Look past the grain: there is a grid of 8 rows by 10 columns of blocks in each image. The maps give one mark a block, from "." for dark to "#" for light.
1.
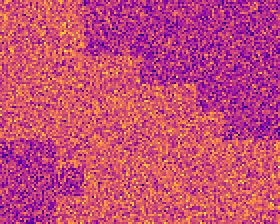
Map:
###.......
###.......
#####.....
#######...
########..
..########
...#######
..########
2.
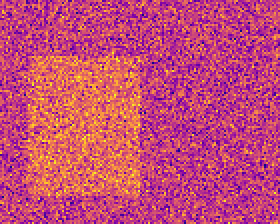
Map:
..........
..........
.####.....
.####.....
.####.....
.####.....
.####.....
..........
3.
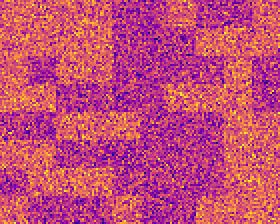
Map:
####..#..#
####...###
#.##....#.
##....###.
..###...##
##......##
.###....##
#...#..###
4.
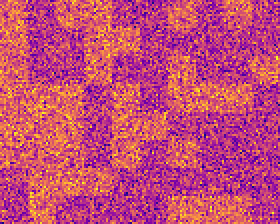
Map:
#.##..#.#.
#..##.....
#..#..#..#
###.#.###.
###.##....
###.#.#...
.###......
.#....###.
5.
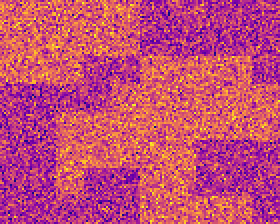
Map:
#####.....
#####.....
###..####.
....######
..########
..#####...
..#..##...
.....####.
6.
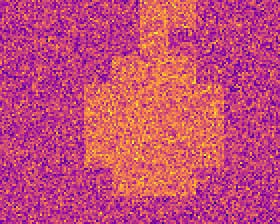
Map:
.....##...
.....#....
....###...
...#####..
...#####..
...#####..
....###...
..........
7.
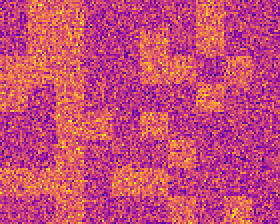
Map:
.##....#..
.##..#.#..
###..##.#.
#.#....#..
..##.#....
..#...#...
###.##....
..#...#.#.
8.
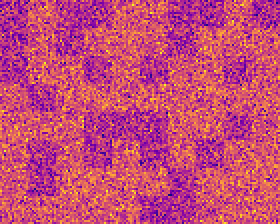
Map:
.#..##..#.
.#.###.###
.##.#.##.#
#.########
###...##.#
#.#.#.#.##
#.####.###
#####..###
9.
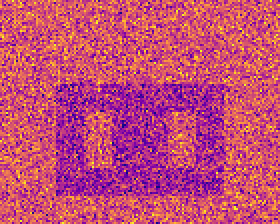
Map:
##########
##########
##########
##......##
##.#..#.##
##.#..#.##
##......##
##########
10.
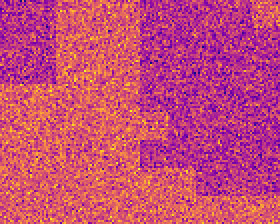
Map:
..###....#
..###.....
..###.....
#####.....
######....
#####.....
#######...
##########
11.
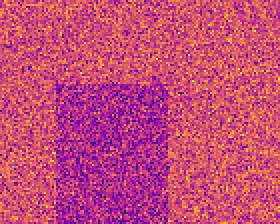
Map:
##########
##########
##########
##....####
##....####
##....####
##....####
##....####
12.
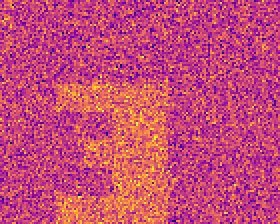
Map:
..........
..........
..........
..####....
....##....
...###....
....##....
..####....
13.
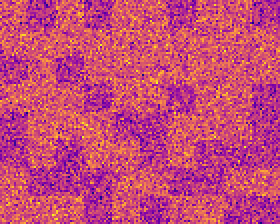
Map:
#.#.##.##.
##########
.#.#######
###.##.##.
.###..###.
.#.##.#...
#...##..##
###.#.##..
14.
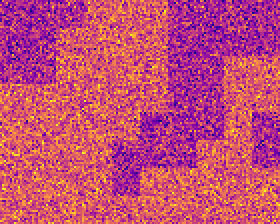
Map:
...###....
..####....
..####..##
######..##
#####...#.
####...##.
####.#####
##########
